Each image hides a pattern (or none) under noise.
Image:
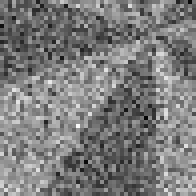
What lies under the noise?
spokes from one point
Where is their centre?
top right
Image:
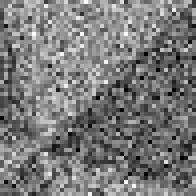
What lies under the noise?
spokes from one point
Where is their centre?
bottom left
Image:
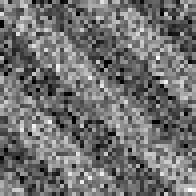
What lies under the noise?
diagonal stripes
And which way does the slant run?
top left to bottom right
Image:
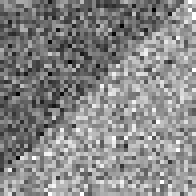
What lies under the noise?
a sharp edge
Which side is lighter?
bottom right
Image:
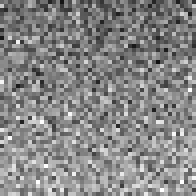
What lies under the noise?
a smooth slope
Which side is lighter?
bottom
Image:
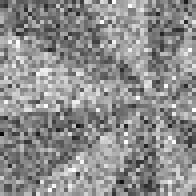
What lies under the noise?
spokes from one point
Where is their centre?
middle right
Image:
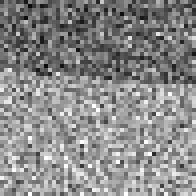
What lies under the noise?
a sharp edge
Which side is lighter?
bottom
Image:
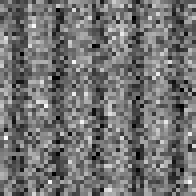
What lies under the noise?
vertical stripes
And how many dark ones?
5
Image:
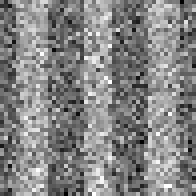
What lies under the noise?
vertical stripes
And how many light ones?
3
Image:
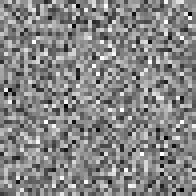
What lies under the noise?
only noise
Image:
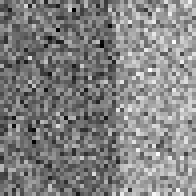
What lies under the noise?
a sharp edge
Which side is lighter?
right
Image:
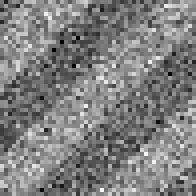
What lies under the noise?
diagonal stripes
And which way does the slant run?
bottom left to top right
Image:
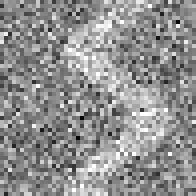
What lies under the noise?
a wavy band
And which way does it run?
top to bottom
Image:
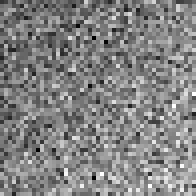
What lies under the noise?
a smooth slope
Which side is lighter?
bottom right
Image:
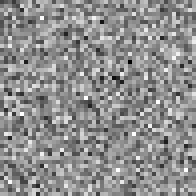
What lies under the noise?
only noise
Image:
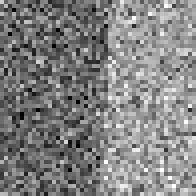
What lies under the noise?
a sharp edge
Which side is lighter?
right
